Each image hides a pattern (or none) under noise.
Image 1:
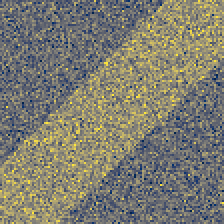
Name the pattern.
a diagonal band
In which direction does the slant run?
bottom left to top right
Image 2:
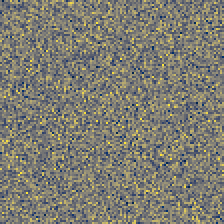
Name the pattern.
only noise
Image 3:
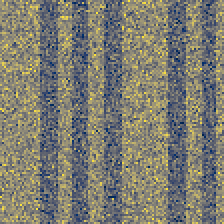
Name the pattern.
bands of columns
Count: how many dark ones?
5
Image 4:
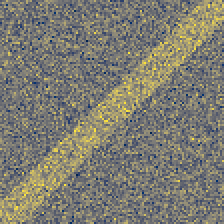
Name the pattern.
a diagonal band
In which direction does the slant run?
bottom left to top right
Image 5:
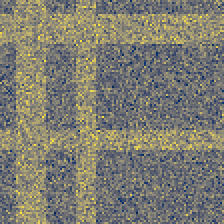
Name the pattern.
bands of rows crossing bands of columns
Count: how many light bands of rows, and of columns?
2 and 2
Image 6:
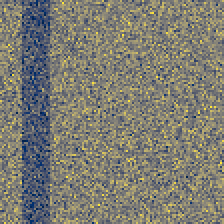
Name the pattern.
one band of columns
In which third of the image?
left
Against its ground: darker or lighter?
darker
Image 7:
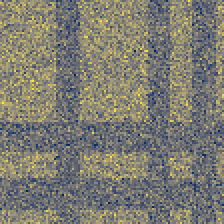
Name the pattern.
bands of rows crossing bands of columns
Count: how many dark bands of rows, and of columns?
2 and 3
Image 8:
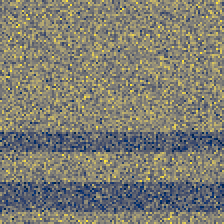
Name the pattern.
bands of rows
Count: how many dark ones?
2
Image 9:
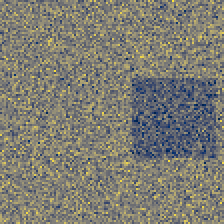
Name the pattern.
one block
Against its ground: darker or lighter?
darker
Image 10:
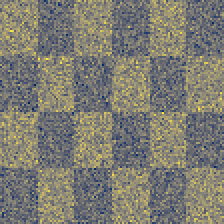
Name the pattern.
a checkerboard
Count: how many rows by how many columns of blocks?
4 by 6
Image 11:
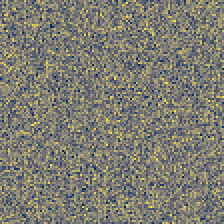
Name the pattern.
only noise
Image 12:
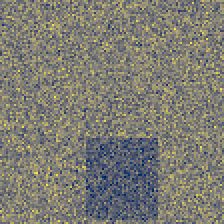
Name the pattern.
one block
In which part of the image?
bottom middle
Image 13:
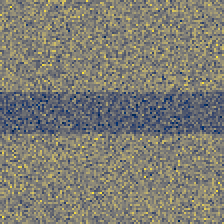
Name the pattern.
one band of rows
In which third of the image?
middle
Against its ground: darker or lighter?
darker
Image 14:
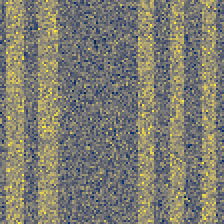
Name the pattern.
bands of columns
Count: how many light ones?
5
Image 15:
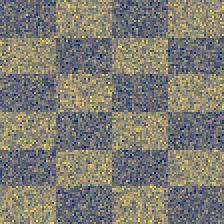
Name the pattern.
a checkerboard
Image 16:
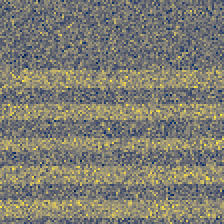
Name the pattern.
bands of rows
